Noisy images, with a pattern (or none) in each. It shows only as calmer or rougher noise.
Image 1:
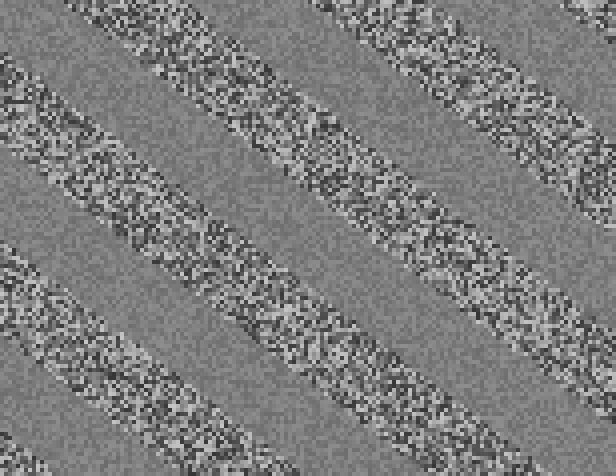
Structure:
diagonal stripes
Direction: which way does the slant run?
top left to bottom right
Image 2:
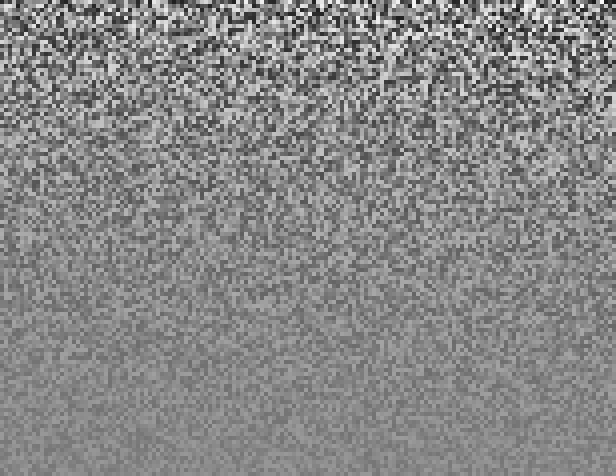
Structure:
a smooth slope
